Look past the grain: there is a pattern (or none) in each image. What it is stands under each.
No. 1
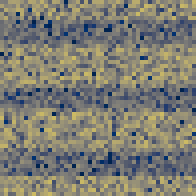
horizontal stripes
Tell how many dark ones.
3
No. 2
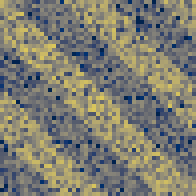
diagonal stripes
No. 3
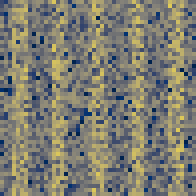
vertical stripes
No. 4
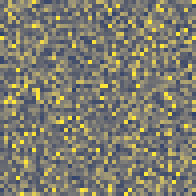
only noise
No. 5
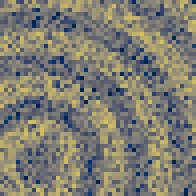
rings round one point
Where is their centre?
bottom left
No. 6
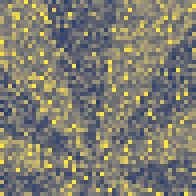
spokes from one point
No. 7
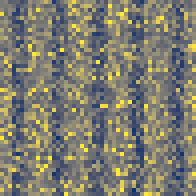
vertical stripes
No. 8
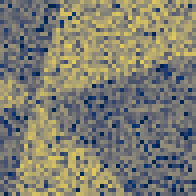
spokes from one point
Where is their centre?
middle left
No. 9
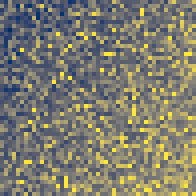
a smooth slope
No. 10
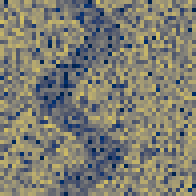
a wavy band
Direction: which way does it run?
top to bottom
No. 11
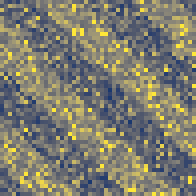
diagonal stripes
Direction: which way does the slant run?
top left to bottom right
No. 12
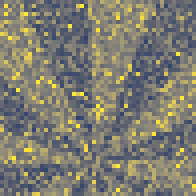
spokes from one point
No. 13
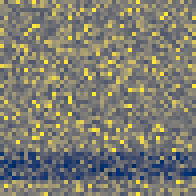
one horizontal stripe
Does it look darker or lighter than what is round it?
darker
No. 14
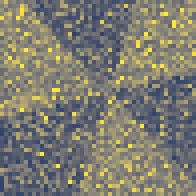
spokes from one point
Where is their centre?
centre
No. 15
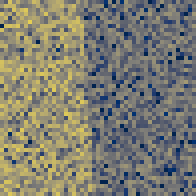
a sharp edge
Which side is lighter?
left
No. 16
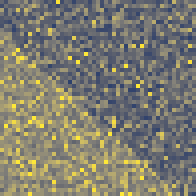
a sharp edge
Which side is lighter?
bottom left
